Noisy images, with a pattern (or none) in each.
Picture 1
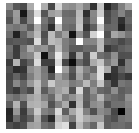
bands of columns
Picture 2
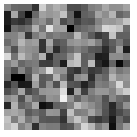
a checkerboard
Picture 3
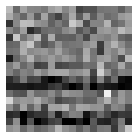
bands of rows
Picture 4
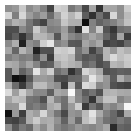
a checkerboard
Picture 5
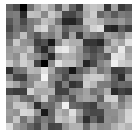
a checkerboard
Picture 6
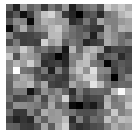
a checkerboard
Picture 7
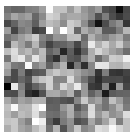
a checkerboard
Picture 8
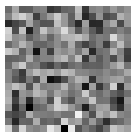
only noise
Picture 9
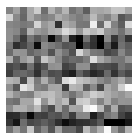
bands of rows
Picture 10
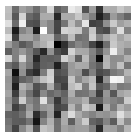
bands of columns
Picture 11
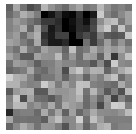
one block
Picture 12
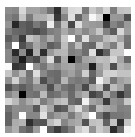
only noise
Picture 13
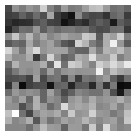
bands of rows
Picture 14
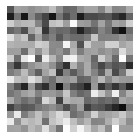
bands of rows
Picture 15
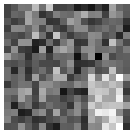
one block
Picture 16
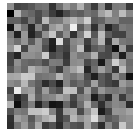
only noise
